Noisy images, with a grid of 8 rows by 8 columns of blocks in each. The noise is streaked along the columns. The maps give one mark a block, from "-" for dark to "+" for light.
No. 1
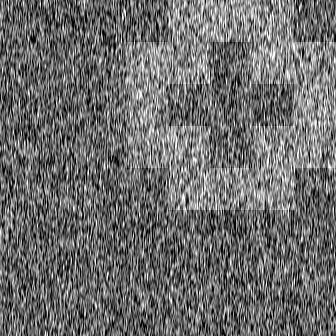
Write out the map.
- - - - + + + -
- - - + + - + +
- - - + - - - +
- - - + + - + +
- - - - + + + -
- - - - - - - -
- - - - - - - -
- - - - - - - -
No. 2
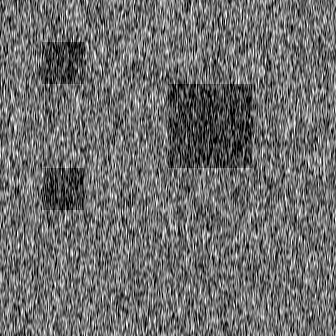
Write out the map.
+ + + + + + + +
+ - + + + + + +
+ + + + - - + +
+ + + + - - + +
+ - + + + + + +
+ + + + + + + +
+ + + + + + + +
+ + + + + + + +
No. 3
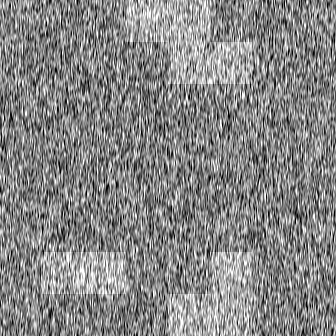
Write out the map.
- - - + + - - -
- - - - + + - -
- - - - - - - -
- - - - - - - -
- - - - - - - -
- - - - - - - -
- + + - - + - -
- - - - + + - -
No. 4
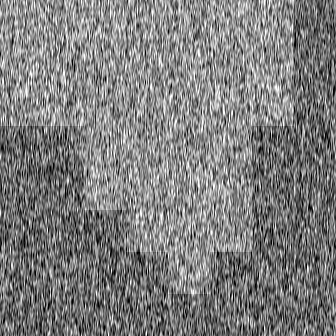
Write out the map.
+ + + + + + + -
+ + + + + + + -
+ + + + + + + -
- - + + + + - -
- - + + + + - -
- - - + + + - -
- - - - + - - -
- - - - - - - -
